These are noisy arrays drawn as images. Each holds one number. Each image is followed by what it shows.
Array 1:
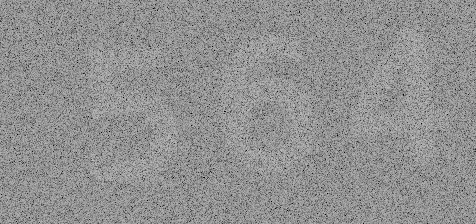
564
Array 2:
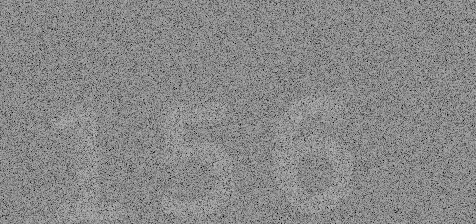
156
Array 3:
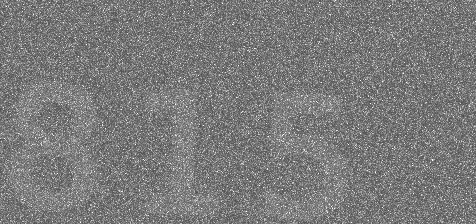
815
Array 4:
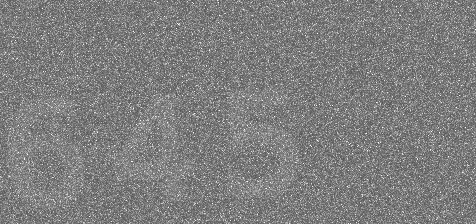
645
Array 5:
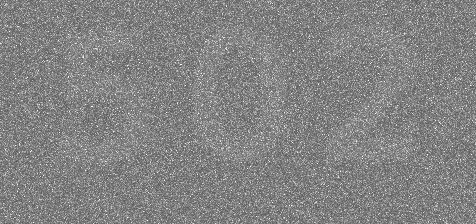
502
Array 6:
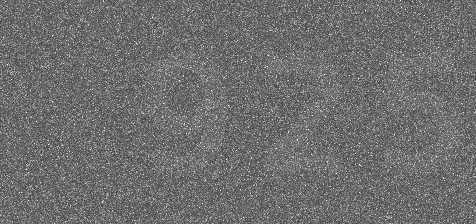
925
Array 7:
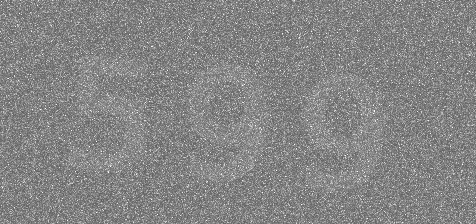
599
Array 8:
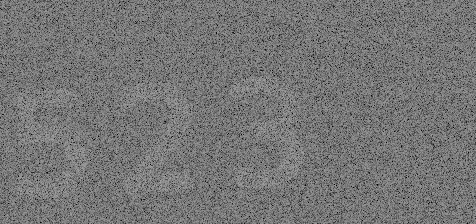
523
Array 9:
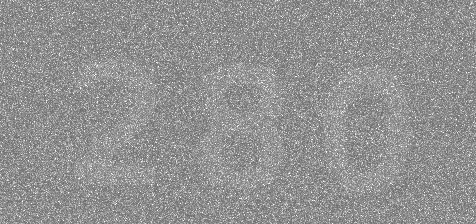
280
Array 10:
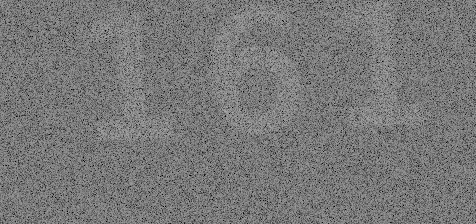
161
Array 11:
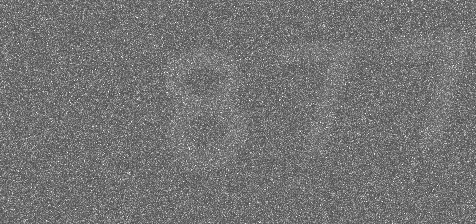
877
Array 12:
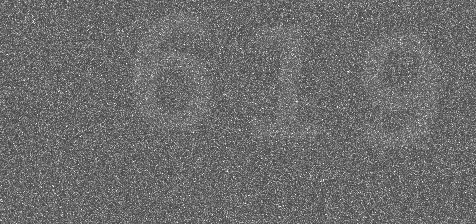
619
